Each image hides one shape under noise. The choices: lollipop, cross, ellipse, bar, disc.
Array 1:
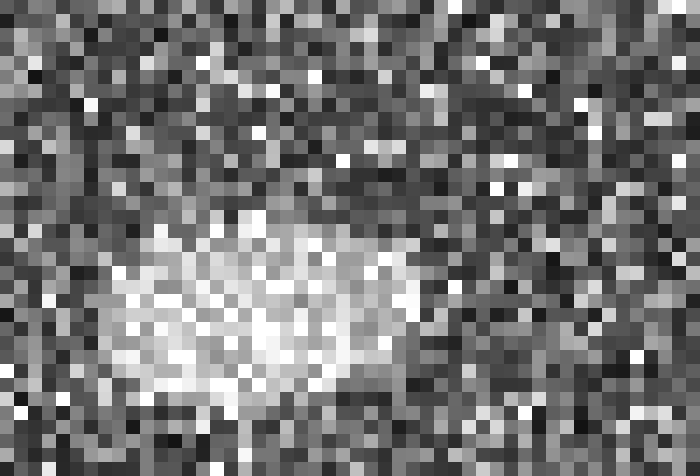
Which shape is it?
ellipse
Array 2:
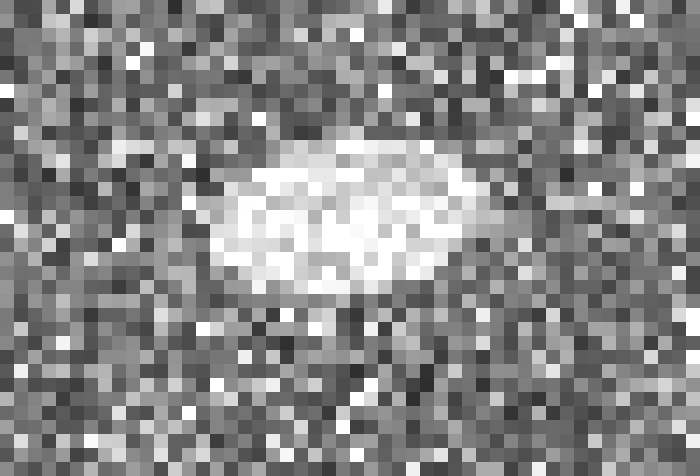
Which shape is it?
ellipse
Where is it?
centre
